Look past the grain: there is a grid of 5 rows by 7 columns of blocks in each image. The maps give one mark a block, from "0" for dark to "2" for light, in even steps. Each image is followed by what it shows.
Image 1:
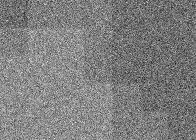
0111000
1221000
2221000
2222100
2222110
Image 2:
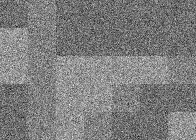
0100000
2100000
2122221
0122100
0121002
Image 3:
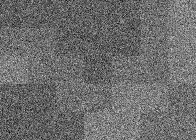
0000012
1100012
2110112
0011221
0002211
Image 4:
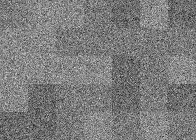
1221020
2211111
2222012
2011010
0012121
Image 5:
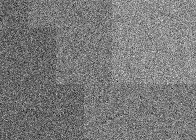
0111222
0011222
0011222
0001111
0001111
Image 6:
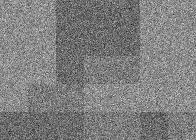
2200022
2200022
2201122
2112222
0001101
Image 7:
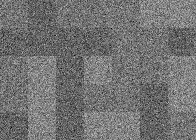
1011122
0000110
1202112
1201102
0202201
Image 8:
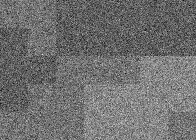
1100000
0100000
0011122
0112222
1112221
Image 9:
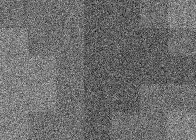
1110012
2110001
2210000
2210011
2110112
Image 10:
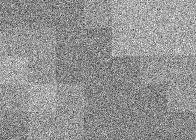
0001222
1100222
2100011
1210001
0110000
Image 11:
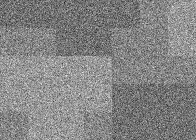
0000012
1100112
2222111
2222000
1221000
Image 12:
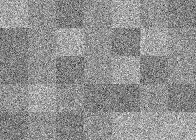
2101210
0121021
0101201
1210010
0101222
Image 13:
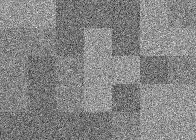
2200021
1102022
1012201
1012022
0000122
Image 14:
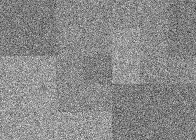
0011110
0011210
2210211
2211000
2222000
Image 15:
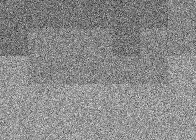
0000001
0111011
2111112
2222222
2222222
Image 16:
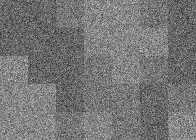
0012210
0002220
2001210
2201101
2212102
